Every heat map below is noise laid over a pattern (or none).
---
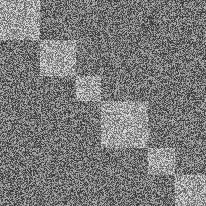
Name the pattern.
blocks along the diagonal
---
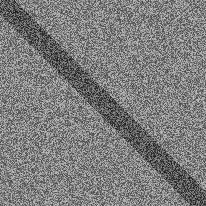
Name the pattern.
a diagonal band
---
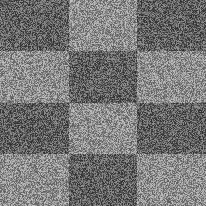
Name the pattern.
a checkerboard
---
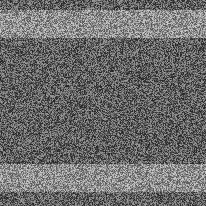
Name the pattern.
bands of rows
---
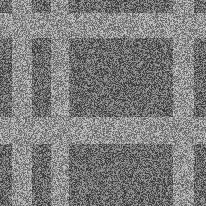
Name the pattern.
bands of rows crossing bands of columns
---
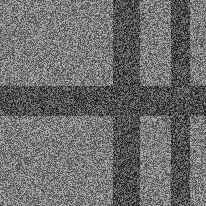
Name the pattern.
bands of rows crossing bands of columns
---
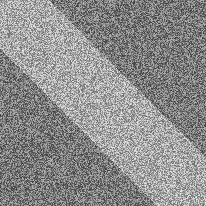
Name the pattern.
a diagonal band
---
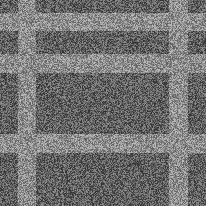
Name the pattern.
bands of rows crossing bands of columns
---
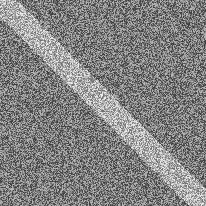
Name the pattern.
a diagonal band
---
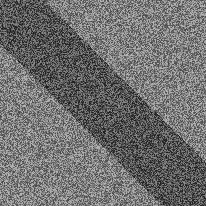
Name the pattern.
a diagonal band
